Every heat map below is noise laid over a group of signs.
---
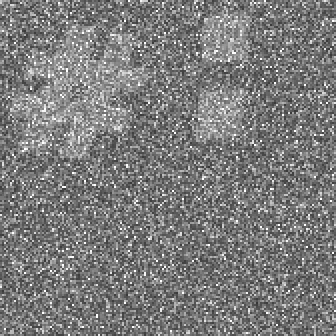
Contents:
top left: light hash sign; top right: light colon
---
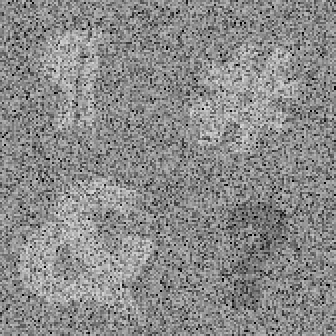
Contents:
top left: light pilcrow; top right: light hash sign; bottom left: light ampersand; bottom right: dark question mark
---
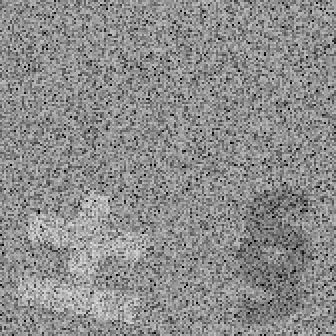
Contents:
bottom left: light plus-minus sign; bottom right: dark section sign
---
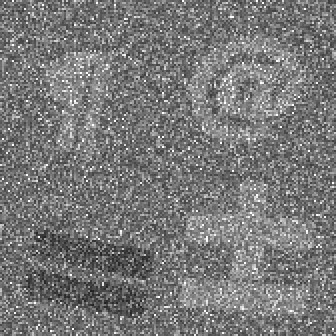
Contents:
top left: light pilcrow; top right: light at sign; bottom left: dark equals sign; bottom right: light plus-minus sign
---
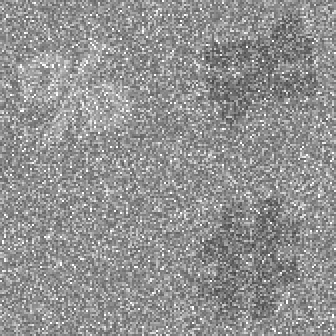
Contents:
top left: light percent sign; top right: dark not-equal sign; bottom right: dark hash sign
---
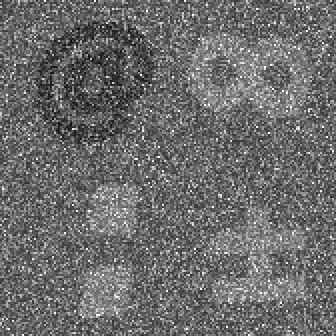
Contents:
top left: dark at sign; top right: light infinity sign; bottom left: light colon; bottom right: light plus-minus sign
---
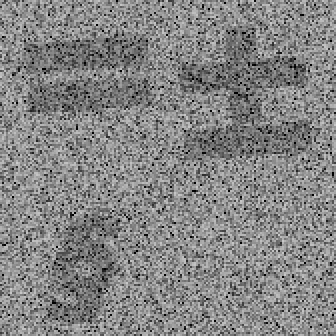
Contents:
top left: dark equals sign; top right: dark plus-minus sign; bottom left: dark section sign
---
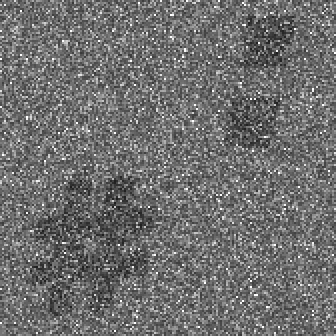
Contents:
top right: dark colon; bottom left: dark hash sign
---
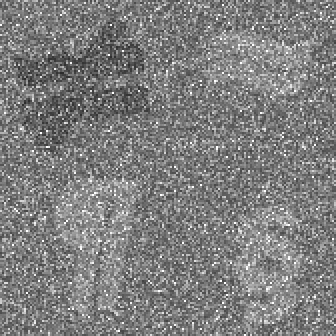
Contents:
top left: dark not-equal sign; top right: light approximately sign; bottom left: light pilcrow; bottom right: light section sign
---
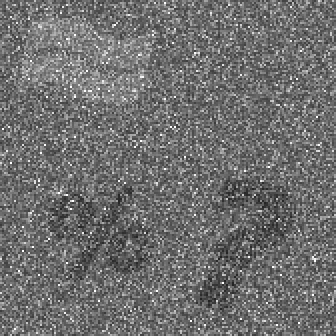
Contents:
top left: light approximately sign; bottom left: dark percent sign; bottom right: dark question mark
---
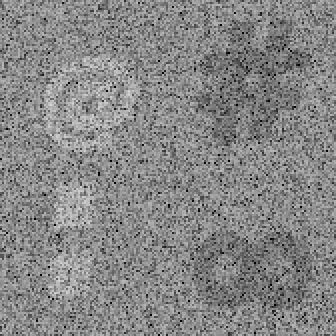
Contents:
top left: light at sign; top right: dark hash sign; bottom left: light colon; bottom right: dark infinity sign
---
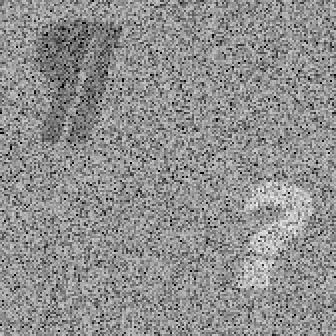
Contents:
top left: dark pilcrow; bottom right: light question mark
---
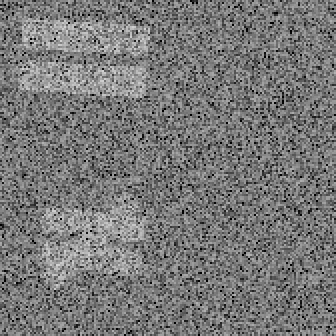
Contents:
top left: light equals sign; bottom left: light not-equal sign
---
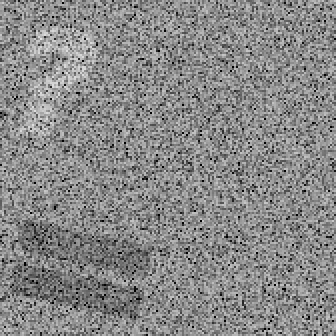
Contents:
top left: light question mark; bottom left: dark equals sign
